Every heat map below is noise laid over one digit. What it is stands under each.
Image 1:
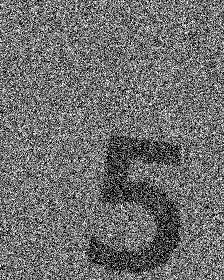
5
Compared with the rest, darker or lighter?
darker
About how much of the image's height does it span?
half
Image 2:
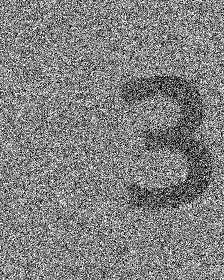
3
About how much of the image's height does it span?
half
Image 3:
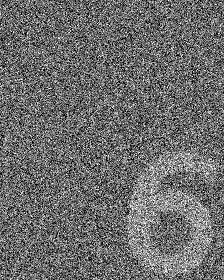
6
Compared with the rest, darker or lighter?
lighter
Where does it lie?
bottom right
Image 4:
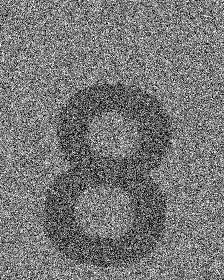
8
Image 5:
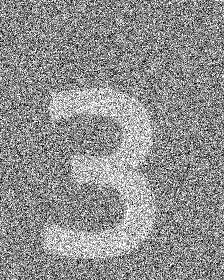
3
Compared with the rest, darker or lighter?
lighter
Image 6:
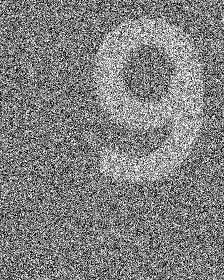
9
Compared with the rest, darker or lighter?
lighter
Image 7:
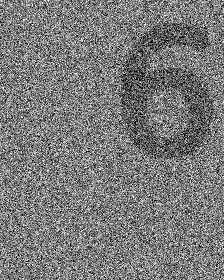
6
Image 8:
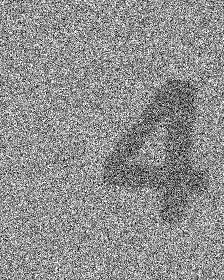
4
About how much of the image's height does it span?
half
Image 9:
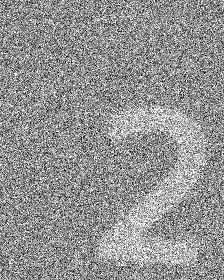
2
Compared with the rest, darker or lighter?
lighter
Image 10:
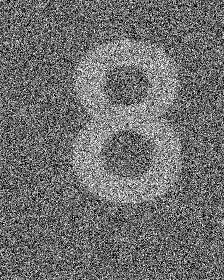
8
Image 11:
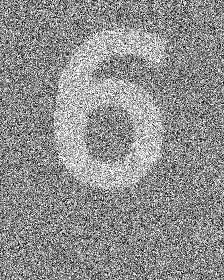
6
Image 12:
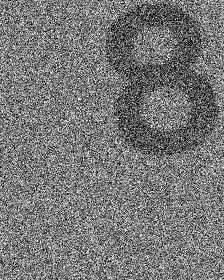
8
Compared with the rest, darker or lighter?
darker
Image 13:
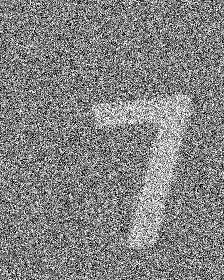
7
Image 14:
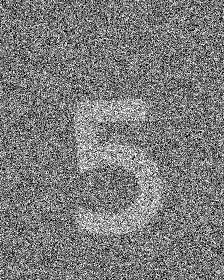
5
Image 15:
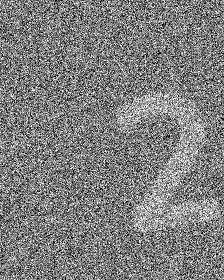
2
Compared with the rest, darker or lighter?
lighter
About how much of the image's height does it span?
half
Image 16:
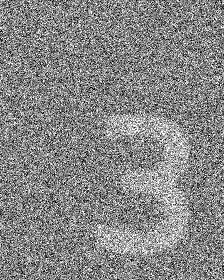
3
